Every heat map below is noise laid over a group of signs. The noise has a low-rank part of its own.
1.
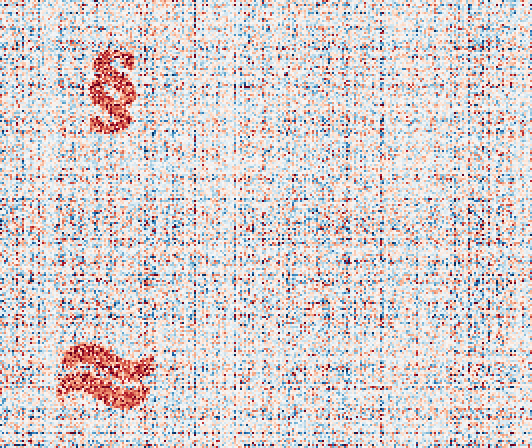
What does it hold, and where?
top left: red section sign; bottom left: red approximately sign
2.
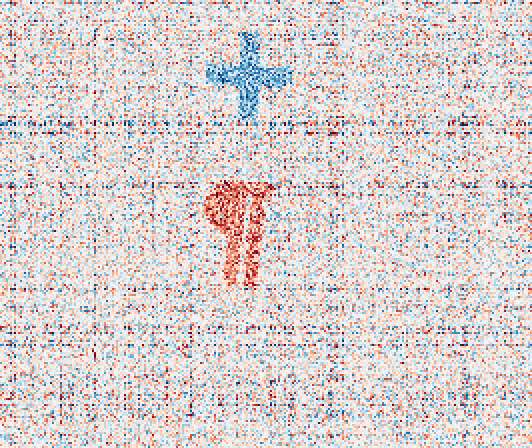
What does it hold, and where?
top middle: blue plus sign; centre: red pilcrow
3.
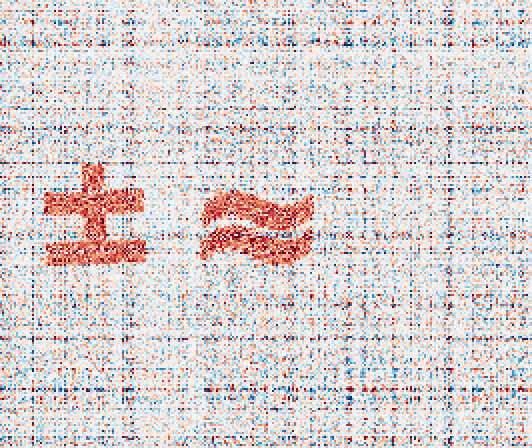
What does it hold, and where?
middle left: red plus-minus sign; centre: red approximately sign
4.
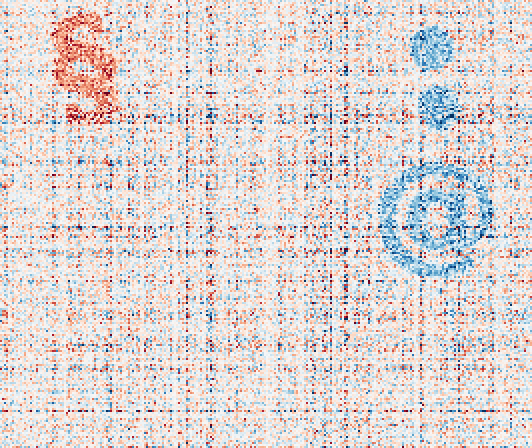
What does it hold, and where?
top left: red section sign; top right: blue colon; middle right: blue at sign
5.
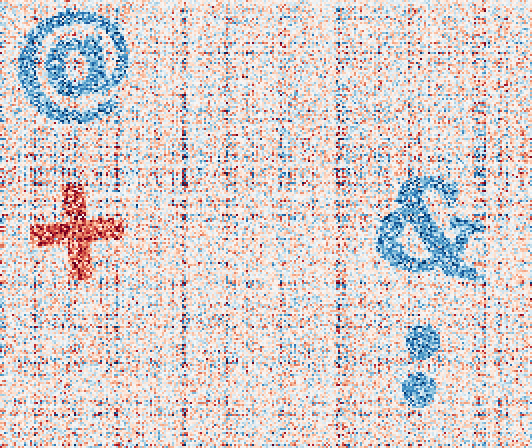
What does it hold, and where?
top left: blue at sign; middle left: red plus sign; middle right: blue ampersand; bottom right: blue colon
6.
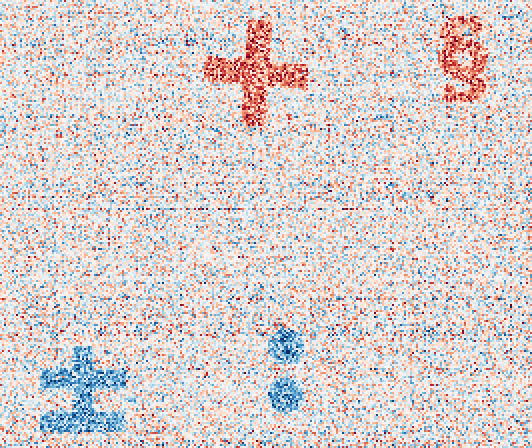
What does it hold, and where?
top middle: red plus sign; top right: red section sign; bottom left: blue plus-minus sign; bottom middle: blue colon
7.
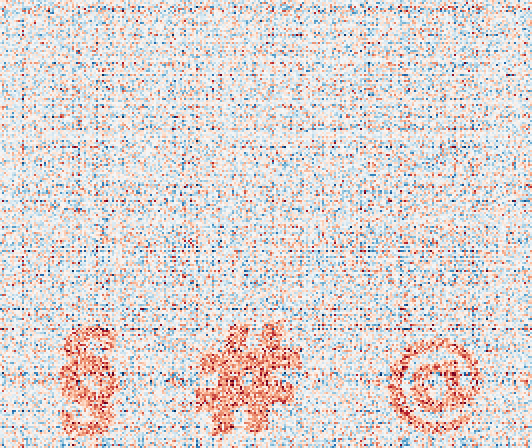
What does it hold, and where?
bottom left: red section sign; bottom middle: red hash sign; bottom right: red at sign
